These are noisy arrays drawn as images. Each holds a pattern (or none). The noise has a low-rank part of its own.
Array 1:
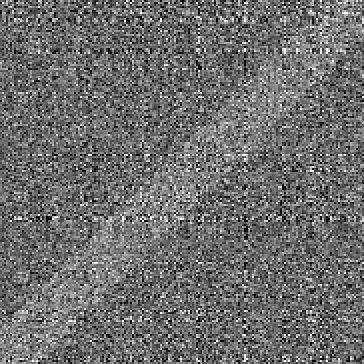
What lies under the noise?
a diagonal band
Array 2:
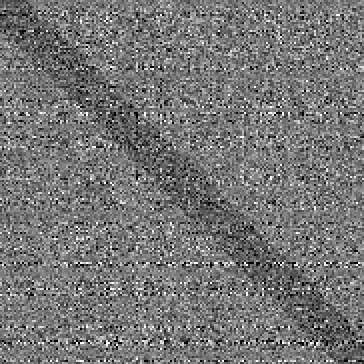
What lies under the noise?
a diagonal band
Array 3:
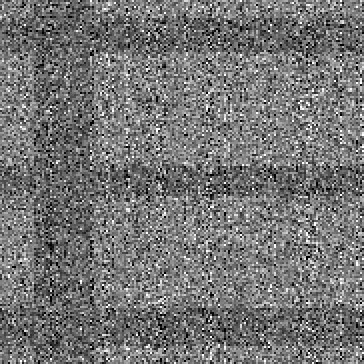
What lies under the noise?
bands of rows crossing bands of columns
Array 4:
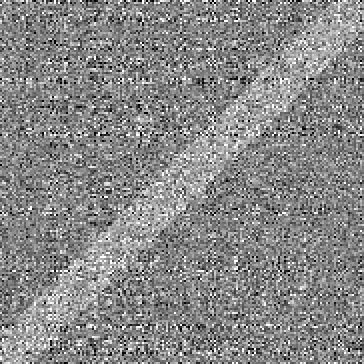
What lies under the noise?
a diagonal band
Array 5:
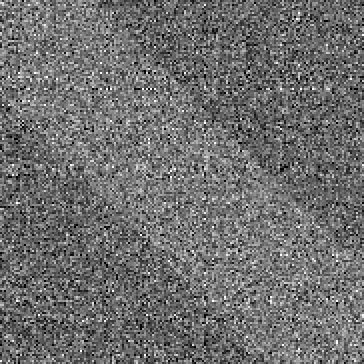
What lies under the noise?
a diagonal band
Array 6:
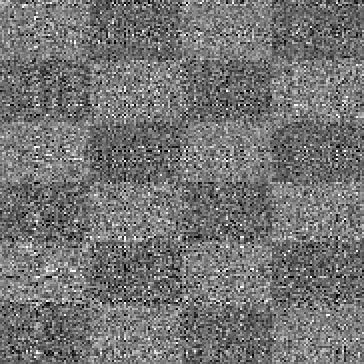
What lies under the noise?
a checkerboard
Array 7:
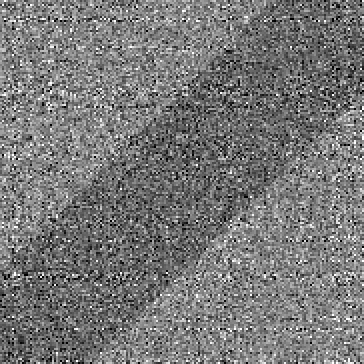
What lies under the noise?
a diagonal band
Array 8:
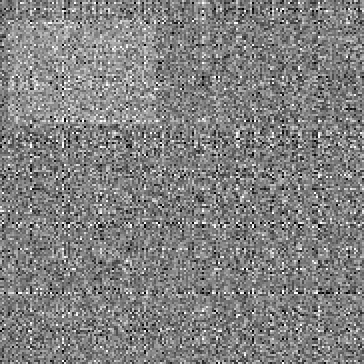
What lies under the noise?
one block
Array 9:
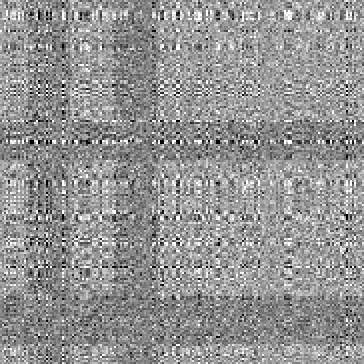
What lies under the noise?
bands of rows crossing bands of columns
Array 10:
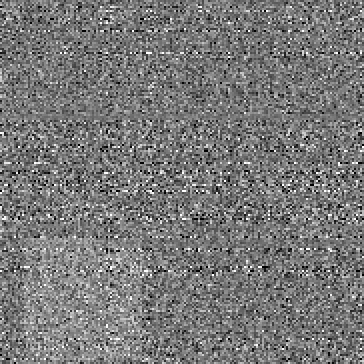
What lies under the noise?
one block
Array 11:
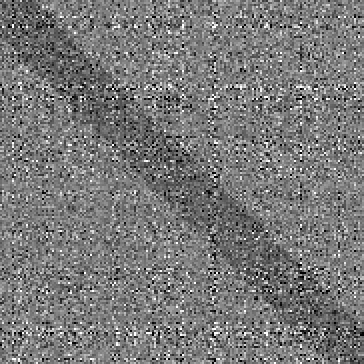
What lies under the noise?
a diagonal band
